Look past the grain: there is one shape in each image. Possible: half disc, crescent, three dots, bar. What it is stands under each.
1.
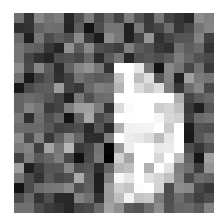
half disc
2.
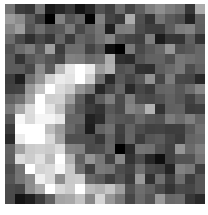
crescent
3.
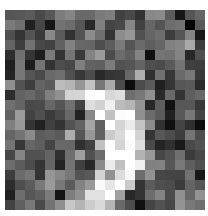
crescent
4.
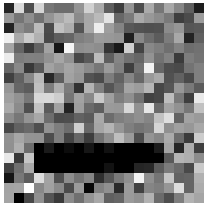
bar
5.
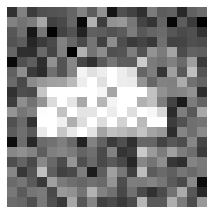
half disc
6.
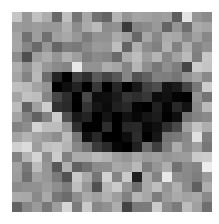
half disc
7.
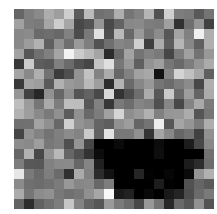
half disc
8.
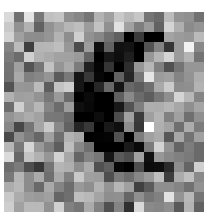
crescent
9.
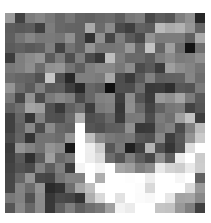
crescent
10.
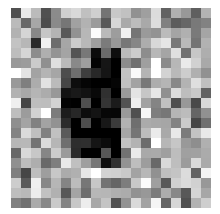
half disc
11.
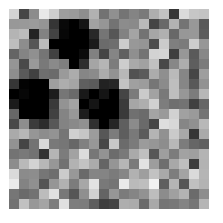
three dots
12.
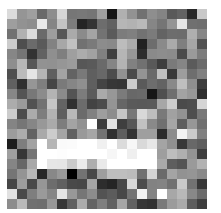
bar
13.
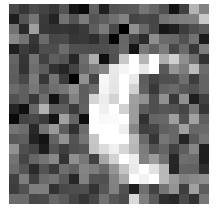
crescent
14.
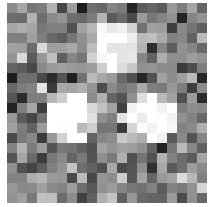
three dots
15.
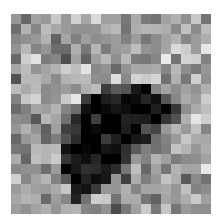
half disc
